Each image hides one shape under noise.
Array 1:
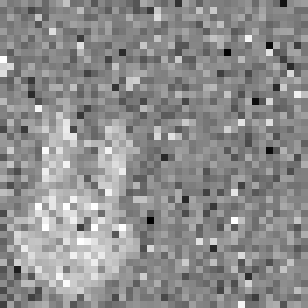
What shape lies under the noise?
rabbit's head
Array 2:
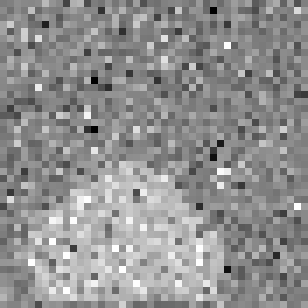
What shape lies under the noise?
cloud
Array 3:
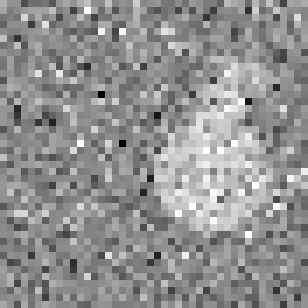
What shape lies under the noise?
pear
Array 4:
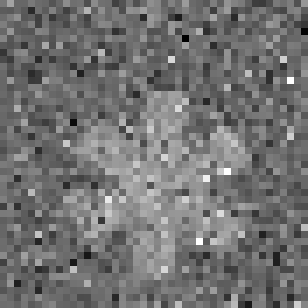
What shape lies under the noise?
asterisk
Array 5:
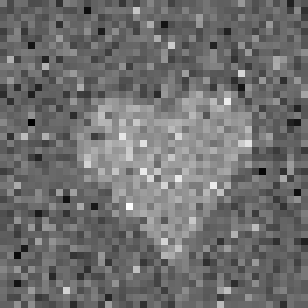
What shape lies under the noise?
heart
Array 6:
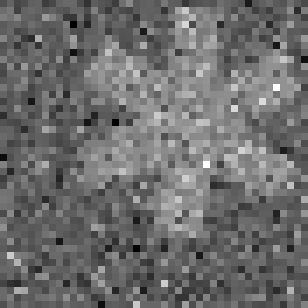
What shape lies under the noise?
asterisk
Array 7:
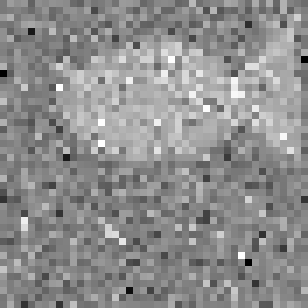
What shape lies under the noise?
fish
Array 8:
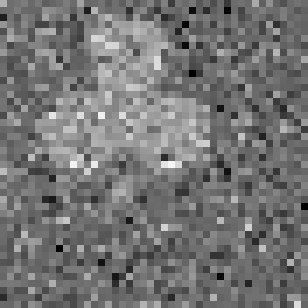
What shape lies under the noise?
club
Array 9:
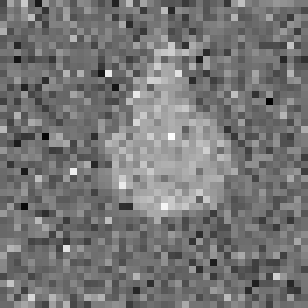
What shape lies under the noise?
pear
